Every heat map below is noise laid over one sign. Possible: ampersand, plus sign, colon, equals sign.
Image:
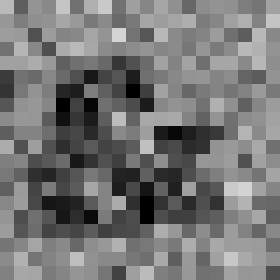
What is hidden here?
dark ampersand
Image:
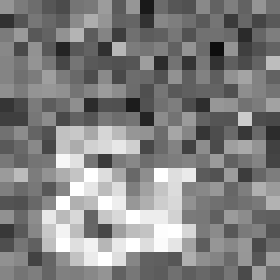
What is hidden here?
light ampersand
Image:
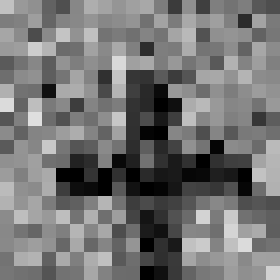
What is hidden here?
dark plus sign
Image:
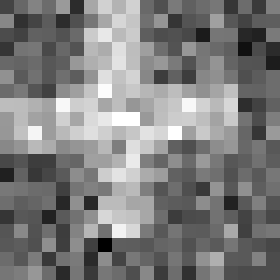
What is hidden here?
light plus sign
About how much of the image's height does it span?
nearly all
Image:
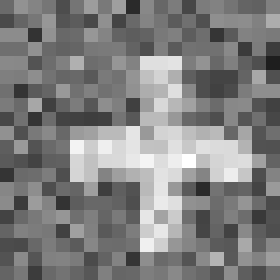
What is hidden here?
light plus sign
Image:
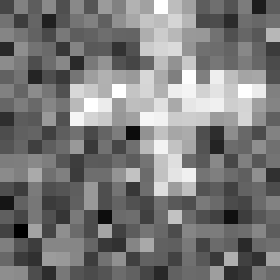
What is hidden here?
light plus sign
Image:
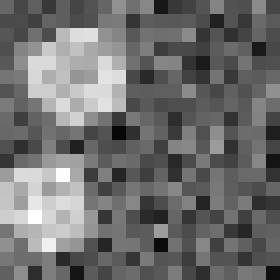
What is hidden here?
light colon
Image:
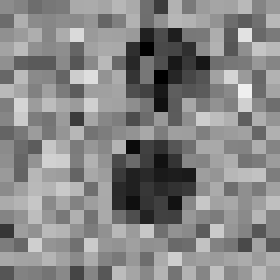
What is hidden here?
dark colon
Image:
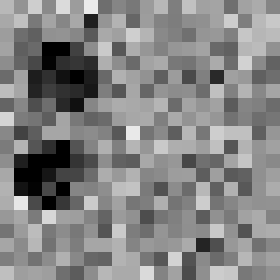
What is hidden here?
dark colon
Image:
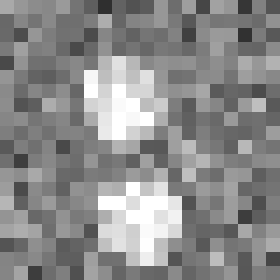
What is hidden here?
light colon
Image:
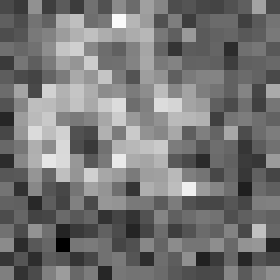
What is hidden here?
light ampersand
